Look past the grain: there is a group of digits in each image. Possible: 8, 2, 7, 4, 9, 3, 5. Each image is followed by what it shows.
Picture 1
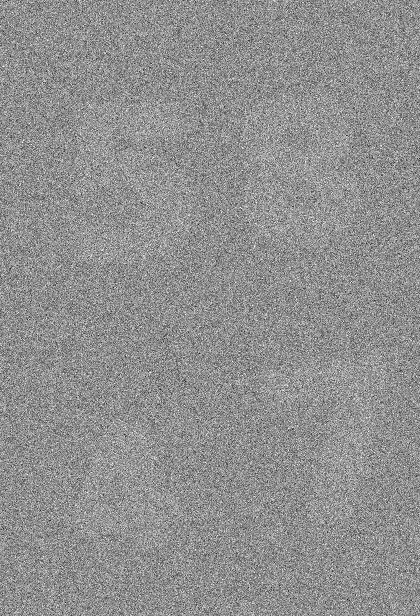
top left: light 5; top right: light 8; bottom left: light 4; bottom right: light 7
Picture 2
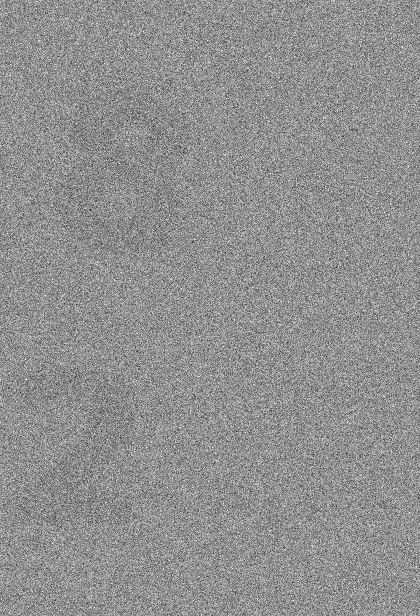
top left: dark 8; bottom left: dark 2
